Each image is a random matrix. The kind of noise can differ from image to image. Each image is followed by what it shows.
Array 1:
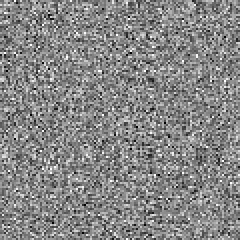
low rank plus noise
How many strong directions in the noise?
three or four
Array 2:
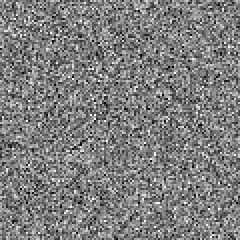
independent entries
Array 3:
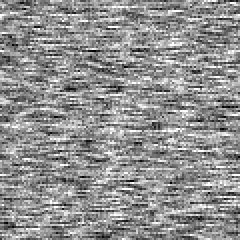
streaked along the rows
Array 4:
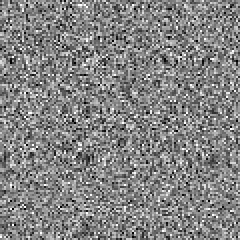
low rank plus noise
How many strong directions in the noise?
three or four
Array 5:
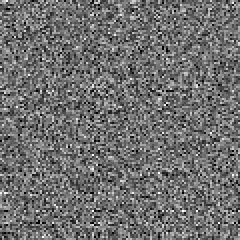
low rank plus noise
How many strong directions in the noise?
one
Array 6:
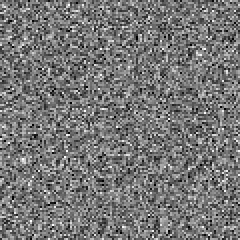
low rank plus noise
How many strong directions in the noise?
five to eight
